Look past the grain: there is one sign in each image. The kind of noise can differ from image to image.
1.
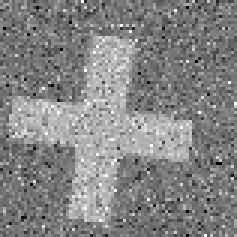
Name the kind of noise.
heavy tails
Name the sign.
plus sign
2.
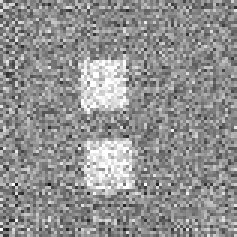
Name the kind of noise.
low rank plus noise
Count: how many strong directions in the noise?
two
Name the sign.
colon
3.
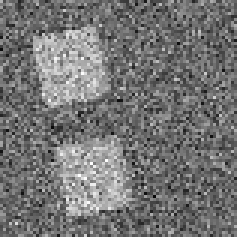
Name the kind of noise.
independent entries
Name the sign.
colon
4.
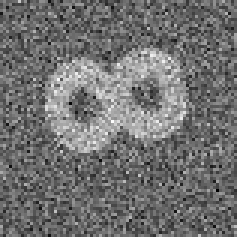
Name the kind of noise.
independent entries
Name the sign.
infinity sign
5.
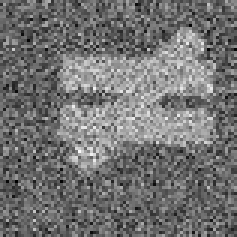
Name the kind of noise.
low rank plus noise
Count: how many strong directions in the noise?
two
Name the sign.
not-equal sign
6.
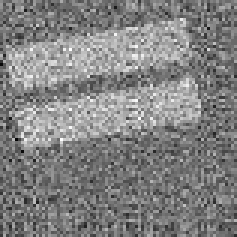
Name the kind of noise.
low rank plus noise
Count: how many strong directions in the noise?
one
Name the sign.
equals sign
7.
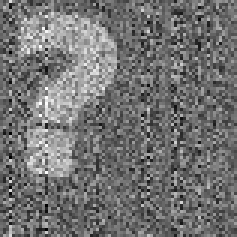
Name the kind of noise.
columns of uneven size
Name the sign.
question mark
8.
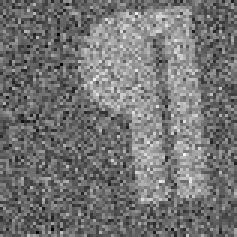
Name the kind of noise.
independent entries
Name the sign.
pilcrow
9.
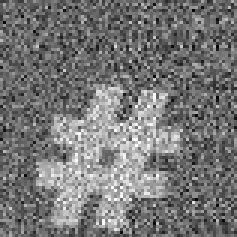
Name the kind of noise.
low rank plus noise
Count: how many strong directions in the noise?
three or four
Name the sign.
hash sign
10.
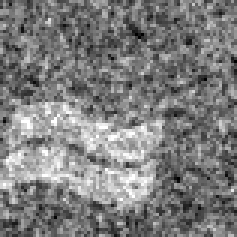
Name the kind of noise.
blotchy
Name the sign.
approximately sign
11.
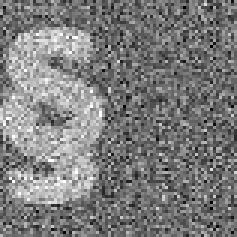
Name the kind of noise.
low rank plus noise
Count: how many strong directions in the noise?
two
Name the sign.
section sign
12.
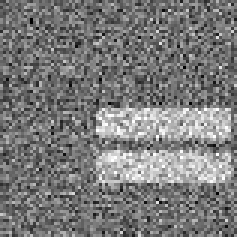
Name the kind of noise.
low rank plus noise
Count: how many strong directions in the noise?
two
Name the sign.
equals sign
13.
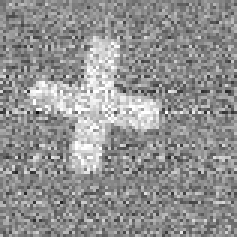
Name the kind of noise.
rows of uneven size
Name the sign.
plus sign
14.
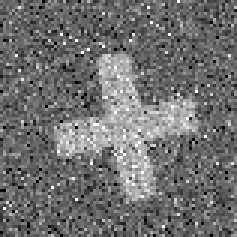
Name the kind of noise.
heavy tails
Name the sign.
plus sign
